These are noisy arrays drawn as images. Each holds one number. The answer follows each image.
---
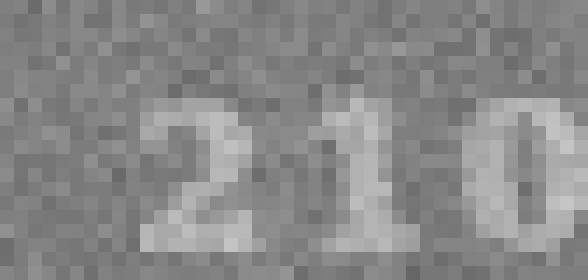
210
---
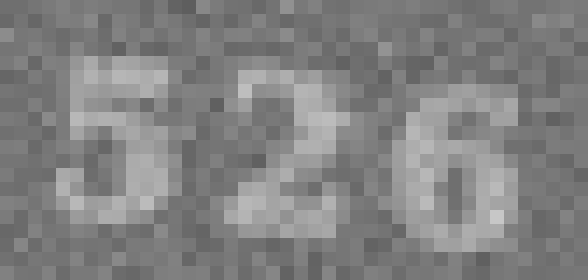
526
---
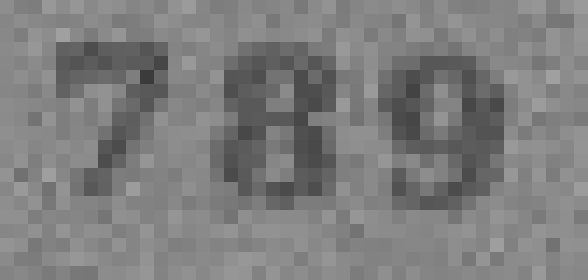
789
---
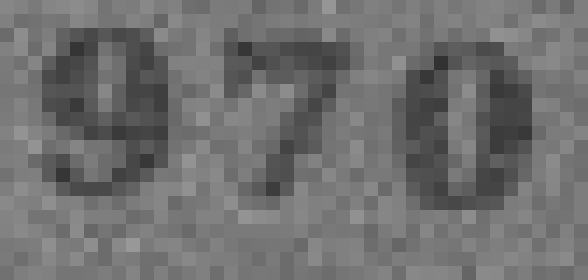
970
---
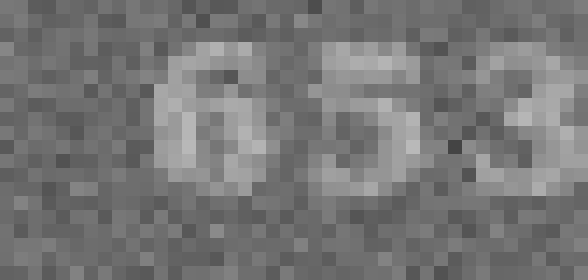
653
